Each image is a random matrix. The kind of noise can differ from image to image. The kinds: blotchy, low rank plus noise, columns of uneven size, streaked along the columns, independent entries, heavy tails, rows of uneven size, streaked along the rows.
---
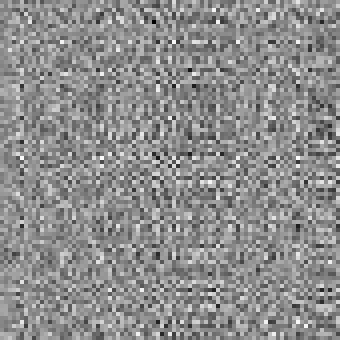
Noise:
low rank plus noise
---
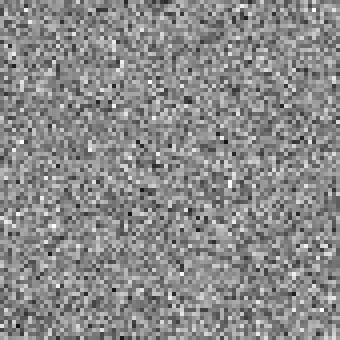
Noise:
independent entries
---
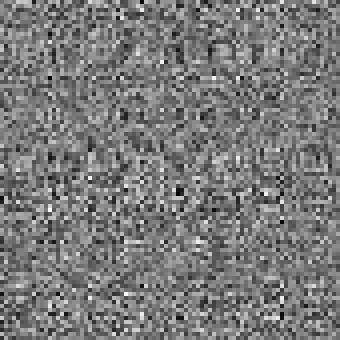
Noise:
low rank plus noise
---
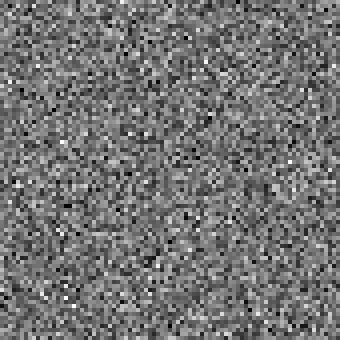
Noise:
independent entries
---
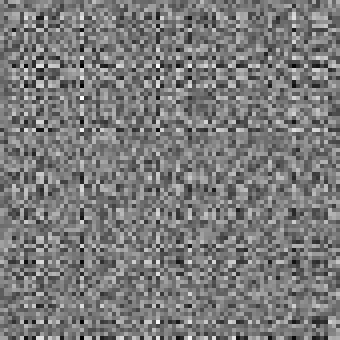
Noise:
low rank plus noise
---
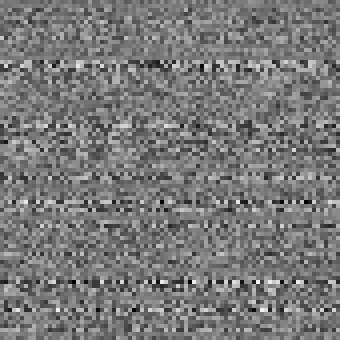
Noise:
rows of uneven size
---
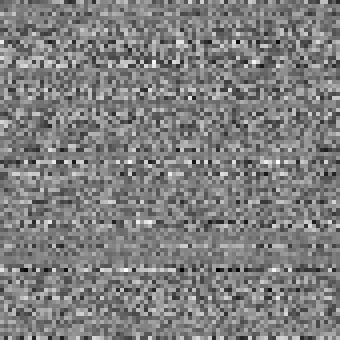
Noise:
rows of uneven size
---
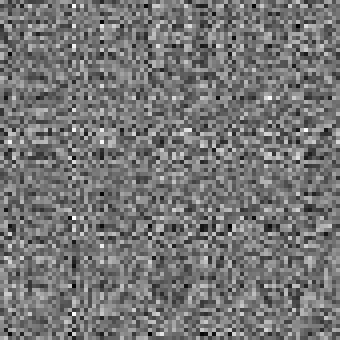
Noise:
low rank plus noise
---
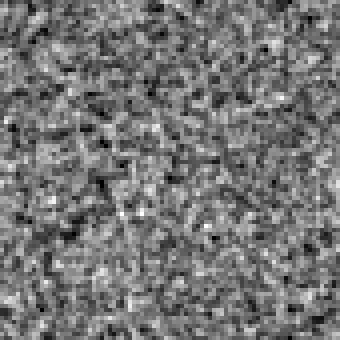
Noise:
blotchy
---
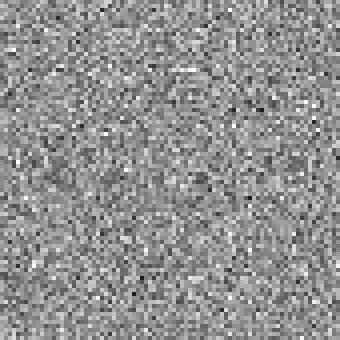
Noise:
low rank plus noise
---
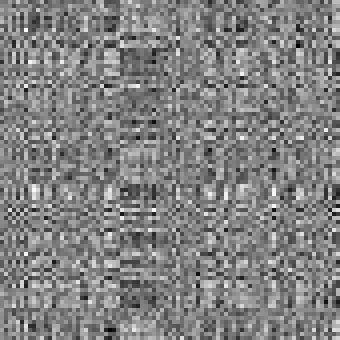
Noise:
low rank plus noise
